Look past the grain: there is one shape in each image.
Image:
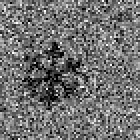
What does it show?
dark snowflake
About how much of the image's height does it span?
half
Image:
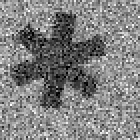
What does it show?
dark asterisk
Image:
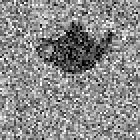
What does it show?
dark teapot
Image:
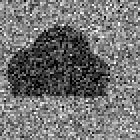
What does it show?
dark cloud
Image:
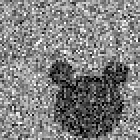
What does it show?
dark bear's head
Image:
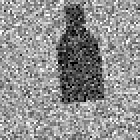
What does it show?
dark bottle
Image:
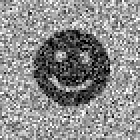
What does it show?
dark smiling face
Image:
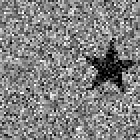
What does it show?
dark star, middle right
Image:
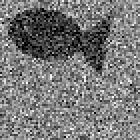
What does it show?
dark fish
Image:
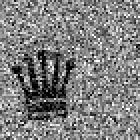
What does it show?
dark chess queen
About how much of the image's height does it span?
half
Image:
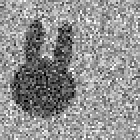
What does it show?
dark rabbit's head
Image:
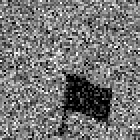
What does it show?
dark flag
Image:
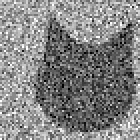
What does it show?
dark cat's head
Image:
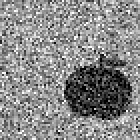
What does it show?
dark apple
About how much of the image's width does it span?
half
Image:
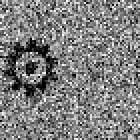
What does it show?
dark gear, middle left
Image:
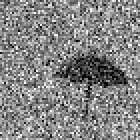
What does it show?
dark umbrella
